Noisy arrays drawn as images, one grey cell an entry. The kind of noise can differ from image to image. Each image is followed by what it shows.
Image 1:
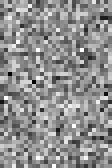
independent entries
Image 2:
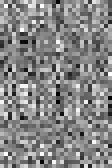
low rank plus noise
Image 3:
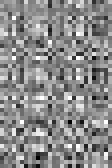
low rank plus noise
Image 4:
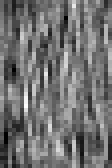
streaked along the columns
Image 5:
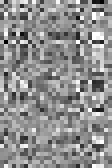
low rank plus noise
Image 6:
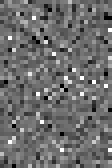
heavy tails
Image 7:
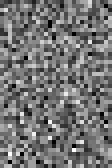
independent entries
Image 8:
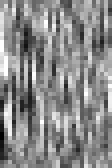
streaked along the columns
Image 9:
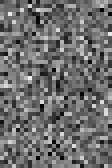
independent entries
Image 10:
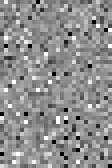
heavy tails
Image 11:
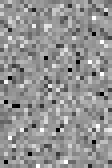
heavy tails
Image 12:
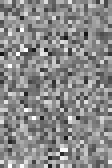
low rank plus noise
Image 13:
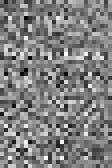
low rank plus noise
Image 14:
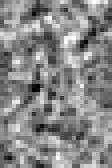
blotchy
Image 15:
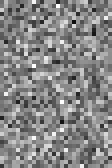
independent entries
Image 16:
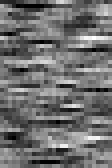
streaked along the rows
